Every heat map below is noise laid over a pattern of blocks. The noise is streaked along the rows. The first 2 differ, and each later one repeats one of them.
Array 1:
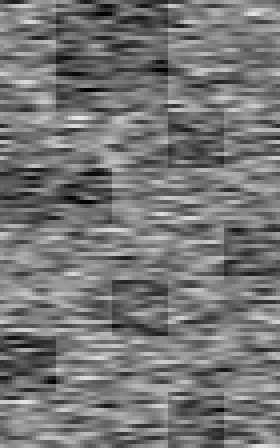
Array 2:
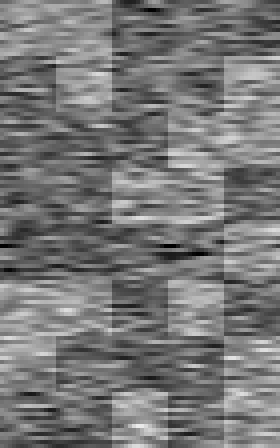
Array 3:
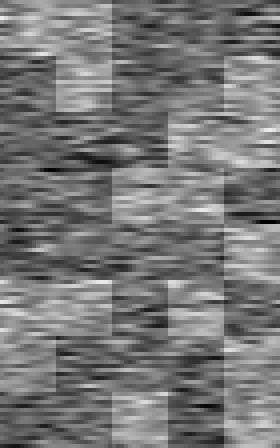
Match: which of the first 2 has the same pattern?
2
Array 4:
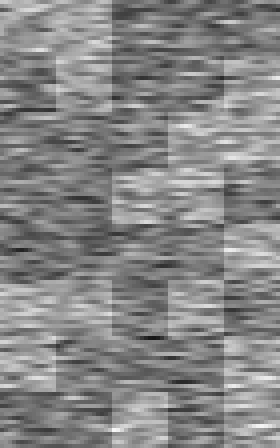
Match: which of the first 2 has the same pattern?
2
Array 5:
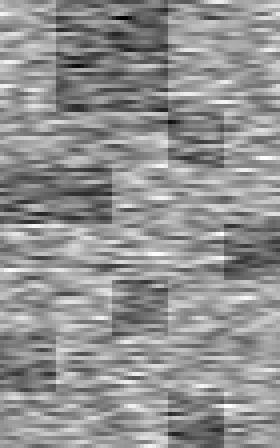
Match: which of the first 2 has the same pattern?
1
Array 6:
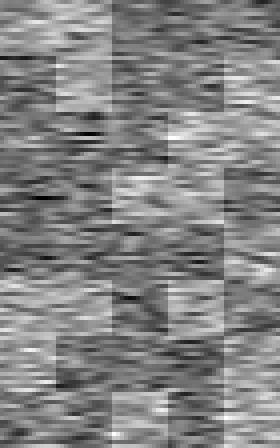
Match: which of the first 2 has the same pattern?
2
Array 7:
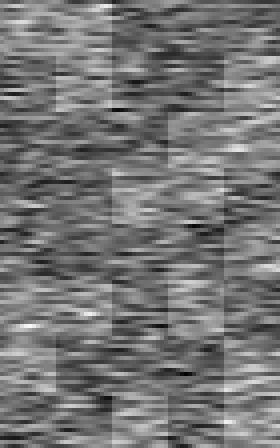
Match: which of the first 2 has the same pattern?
2
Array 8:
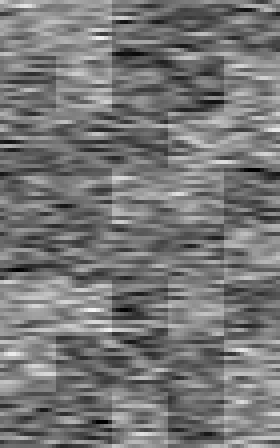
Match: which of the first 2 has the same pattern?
2
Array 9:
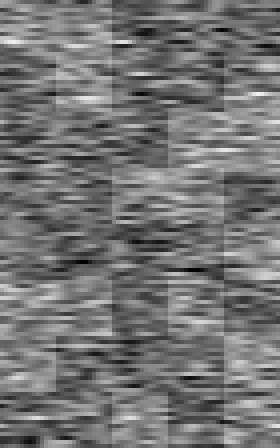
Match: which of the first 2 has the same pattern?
2
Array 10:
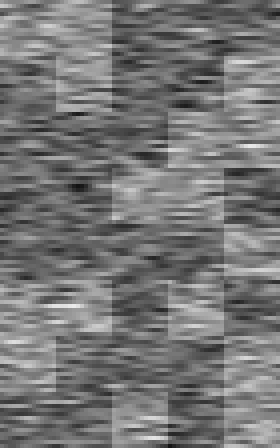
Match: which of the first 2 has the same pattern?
2
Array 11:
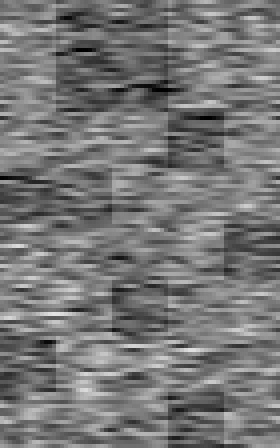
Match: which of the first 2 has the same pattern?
1
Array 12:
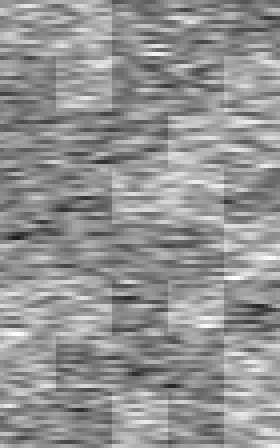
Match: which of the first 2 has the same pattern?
2
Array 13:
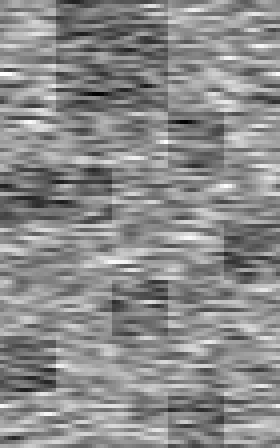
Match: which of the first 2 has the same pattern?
1
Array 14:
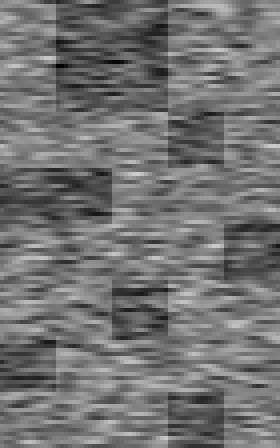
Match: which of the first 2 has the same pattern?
1
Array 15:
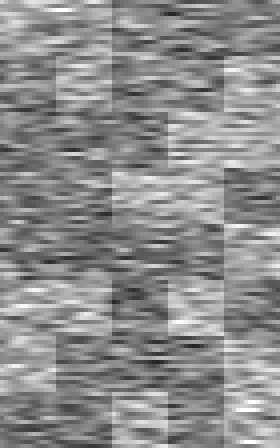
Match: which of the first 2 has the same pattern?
2
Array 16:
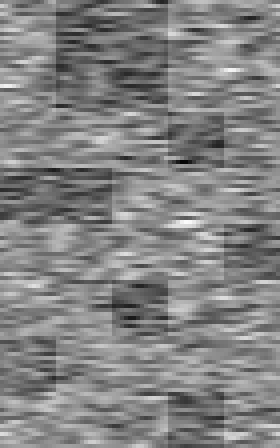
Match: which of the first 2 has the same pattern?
1
